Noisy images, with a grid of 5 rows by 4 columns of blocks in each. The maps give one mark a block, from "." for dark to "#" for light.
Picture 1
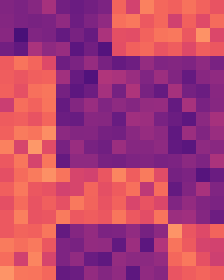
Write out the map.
. . # #
# . . .
# . . .
# # # .
# . . #
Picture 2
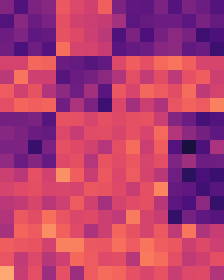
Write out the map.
. # . .
# . # #
. # # .
# # # .
# # # #
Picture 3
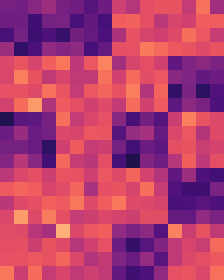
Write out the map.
. . # #
# # # .
. # . #
# # # .
# # . #
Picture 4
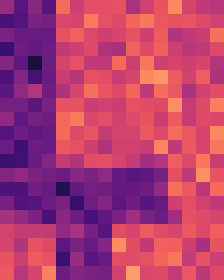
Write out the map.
. # # #
. # # #
. # # #
. . . #
# . # #
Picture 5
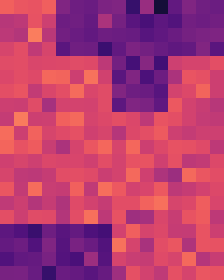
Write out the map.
# . . .
# # . #
# # # #
# # # #
. . # #
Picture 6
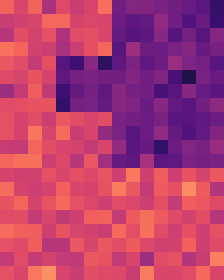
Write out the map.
# # . .
# . . .
# # . .
# # # #
# # # #
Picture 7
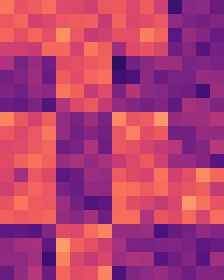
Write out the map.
# # # .
. # . .
# . # .
# . # #
. # . .
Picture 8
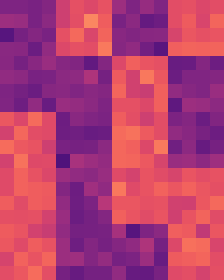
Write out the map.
. # . #
. . # .
# . # .
# . # #
# . . #
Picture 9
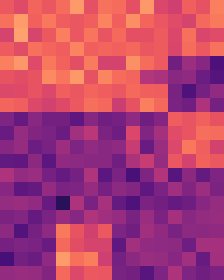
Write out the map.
# # # #
# # # .
. . . #
. . . .
. # . .
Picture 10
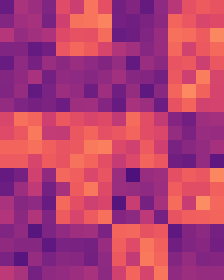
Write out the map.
. # . #
. . . #
# # # .
. # . #
. . # .
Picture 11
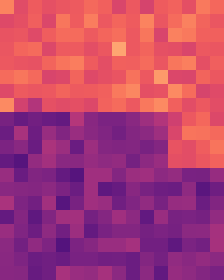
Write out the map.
# # # #
# # # #
. . . #
. . . .
. . . .
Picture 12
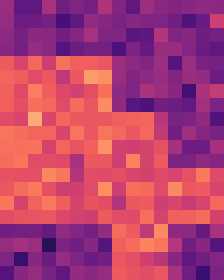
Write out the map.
. . . .
# # . .
# # # .
# # # #
. . # .
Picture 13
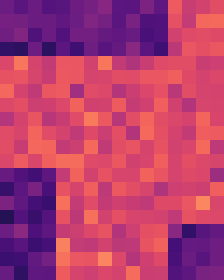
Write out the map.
. . . #
# # # #
# # # #
. # # #
. # # .
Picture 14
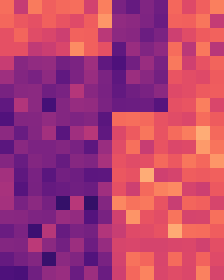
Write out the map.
# # . #
. . . #
. . # #
. . # #
. . # #
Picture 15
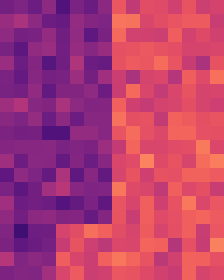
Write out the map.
. . # #
. . # #
. . # #
. . # #
. # # #
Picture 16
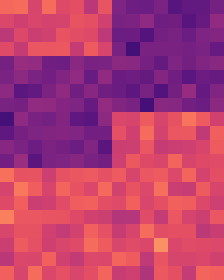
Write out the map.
# # . .
. . . .
. . # #
# # # #
# # # #
